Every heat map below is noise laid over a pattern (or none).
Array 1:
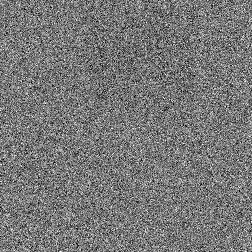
one block
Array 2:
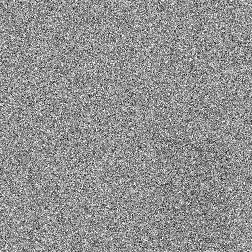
one block
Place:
bottom right
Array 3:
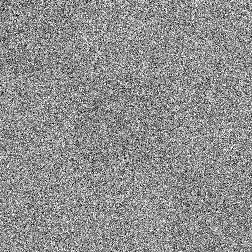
blocks along the diagonal
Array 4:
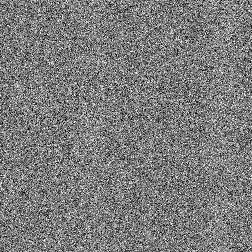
bands of columns
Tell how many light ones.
2
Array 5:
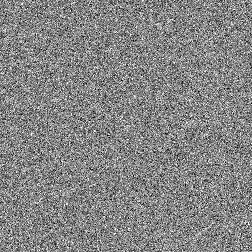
only noise
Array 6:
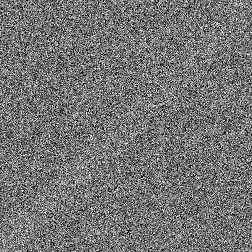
a diagonal band
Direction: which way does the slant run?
bottom left to top right
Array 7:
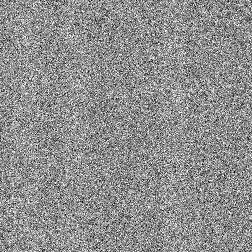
bands of columns
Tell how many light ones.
3
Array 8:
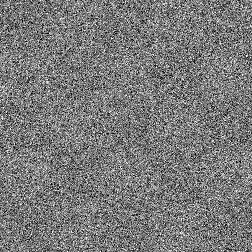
a checkerboard
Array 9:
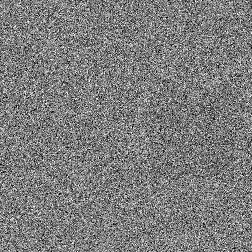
one block
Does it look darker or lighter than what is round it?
darker
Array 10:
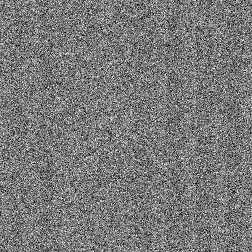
bands of columns
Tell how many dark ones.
6
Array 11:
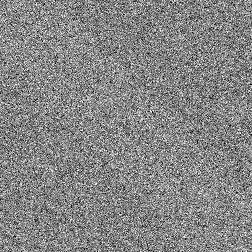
a diagonal band
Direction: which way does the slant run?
top left to bottom right
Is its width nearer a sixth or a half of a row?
a half
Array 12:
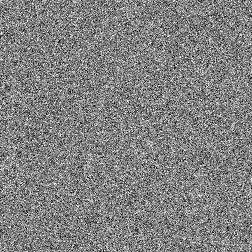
only noise
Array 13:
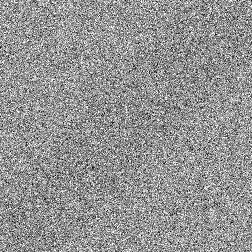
a diagonal band
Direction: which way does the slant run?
bottom left to top right
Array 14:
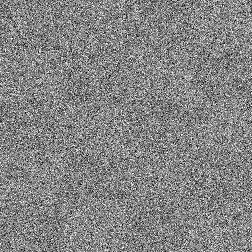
a checkerboard
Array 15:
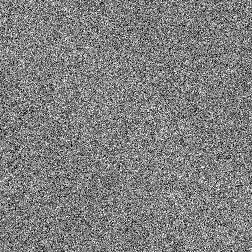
a diagonal band
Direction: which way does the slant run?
top left to bottom right
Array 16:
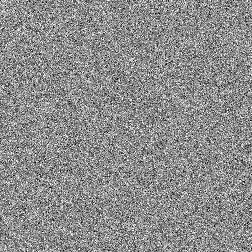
only noise
